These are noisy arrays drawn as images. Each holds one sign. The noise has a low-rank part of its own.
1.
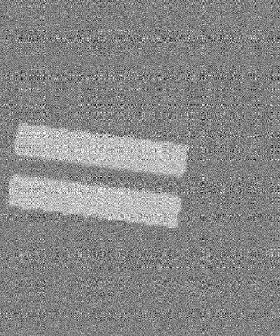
equals sign
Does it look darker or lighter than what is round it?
lighter
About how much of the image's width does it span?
two thirds
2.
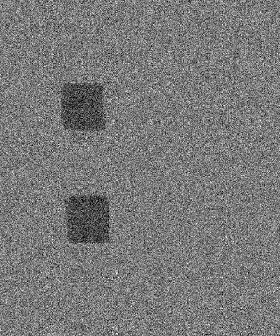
colon
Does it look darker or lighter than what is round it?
darker
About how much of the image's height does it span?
half
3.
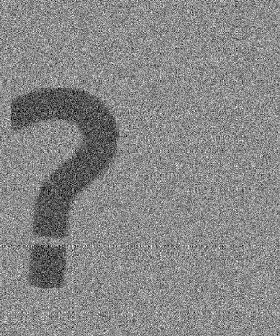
question mark
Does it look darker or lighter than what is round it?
darker
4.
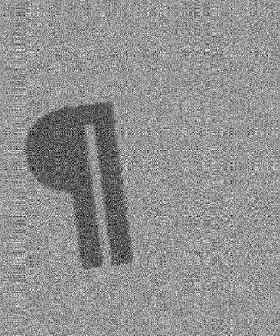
pilcrow
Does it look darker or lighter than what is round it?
darker
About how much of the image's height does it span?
half
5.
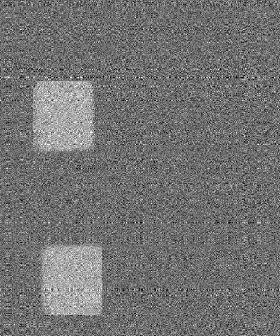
colon
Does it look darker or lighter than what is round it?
lighter
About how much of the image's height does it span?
two thirds
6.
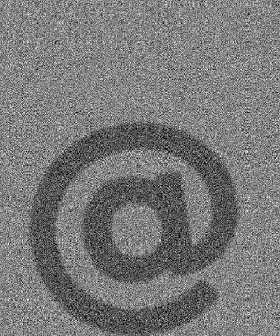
at sign
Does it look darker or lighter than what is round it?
darker
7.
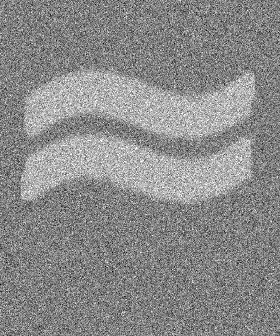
approximately sign
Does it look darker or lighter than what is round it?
lighter
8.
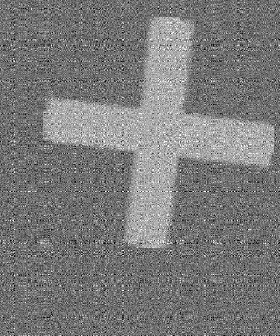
plus sign
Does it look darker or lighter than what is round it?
lighter
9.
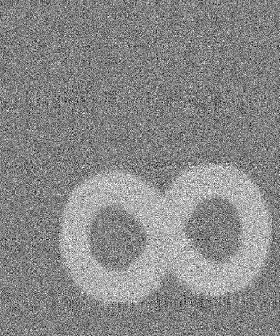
infinity sign
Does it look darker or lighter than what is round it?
lighter
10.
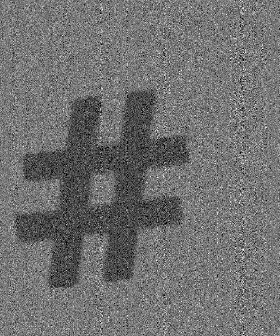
hash sign
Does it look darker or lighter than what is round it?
darker
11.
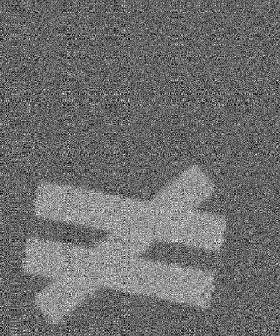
not-equal sign
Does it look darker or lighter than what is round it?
lighter
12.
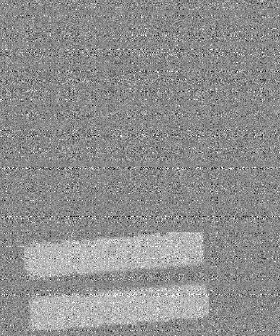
equals sign
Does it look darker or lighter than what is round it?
lighter
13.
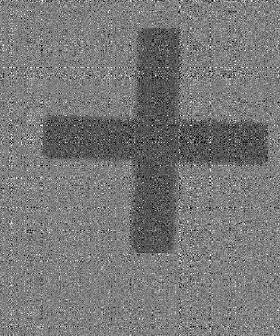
plus sign
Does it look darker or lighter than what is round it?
darker
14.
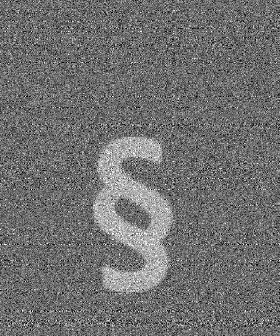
section sign
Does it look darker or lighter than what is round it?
lighter
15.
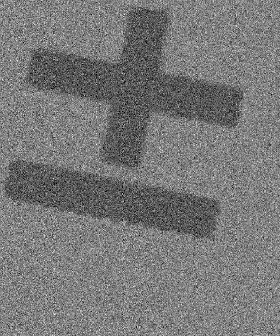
plus-minus sign
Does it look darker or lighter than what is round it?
darker
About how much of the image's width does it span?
nearly all
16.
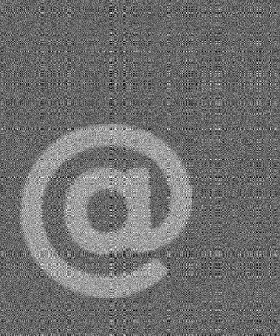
at sign
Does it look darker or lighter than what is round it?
lighter
